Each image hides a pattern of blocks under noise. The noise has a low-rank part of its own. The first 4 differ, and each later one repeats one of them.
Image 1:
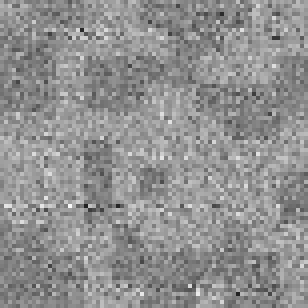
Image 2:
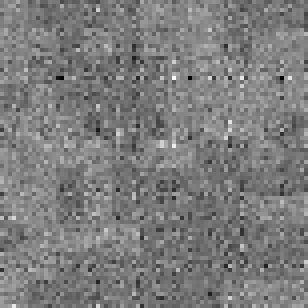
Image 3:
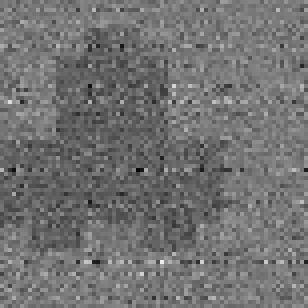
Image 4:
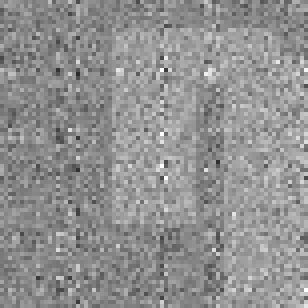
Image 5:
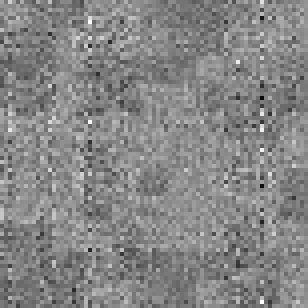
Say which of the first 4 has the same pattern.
1
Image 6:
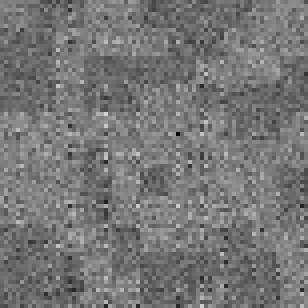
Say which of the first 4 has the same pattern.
1
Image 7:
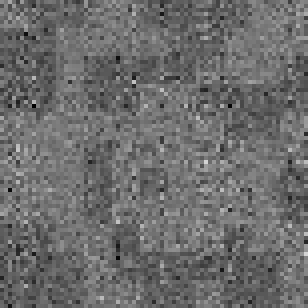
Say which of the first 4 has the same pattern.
1
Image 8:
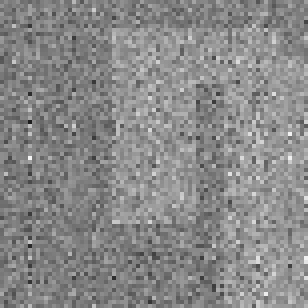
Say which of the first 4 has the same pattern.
4
